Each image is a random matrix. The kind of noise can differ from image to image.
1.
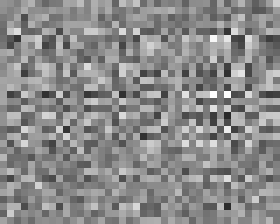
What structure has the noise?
low rank plus noise
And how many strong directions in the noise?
one
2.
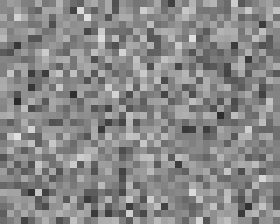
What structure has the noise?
independent entries
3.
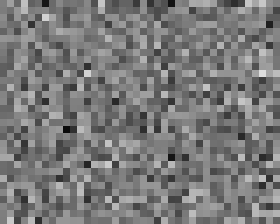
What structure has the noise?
low rank plus noise
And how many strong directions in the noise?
five to eight
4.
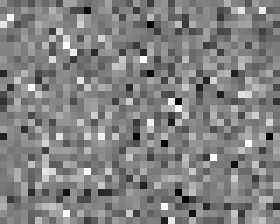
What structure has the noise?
heavy tails
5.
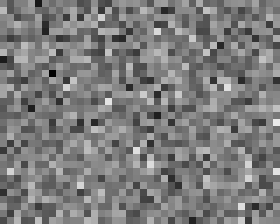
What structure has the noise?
independent entries
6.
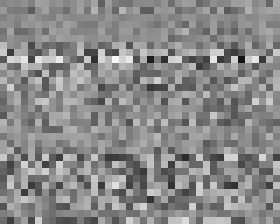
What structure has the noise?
rows of uneven size
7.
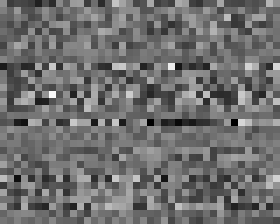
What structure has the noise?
rows of uneven size
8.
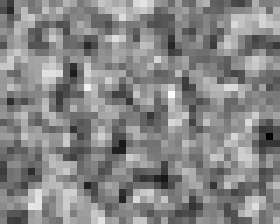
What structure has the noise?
blotchy
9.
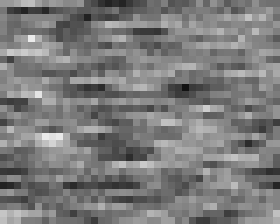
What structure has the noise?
streaked along the rows
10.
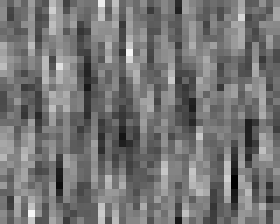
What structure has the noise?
streaked along the columns
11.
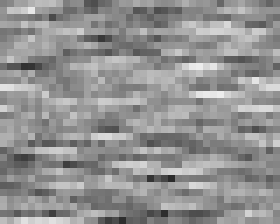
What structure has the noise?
streaked along the rows
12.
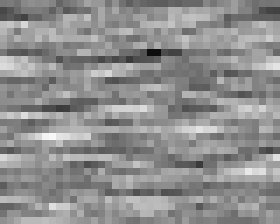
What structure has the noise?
streaked along the rows
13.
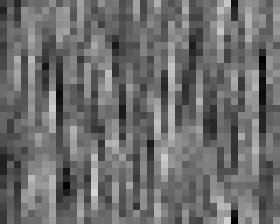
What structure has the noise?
streaked along the columns
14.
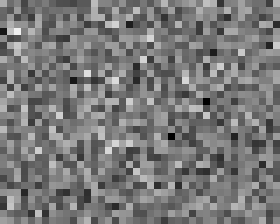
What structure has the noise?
independent entries
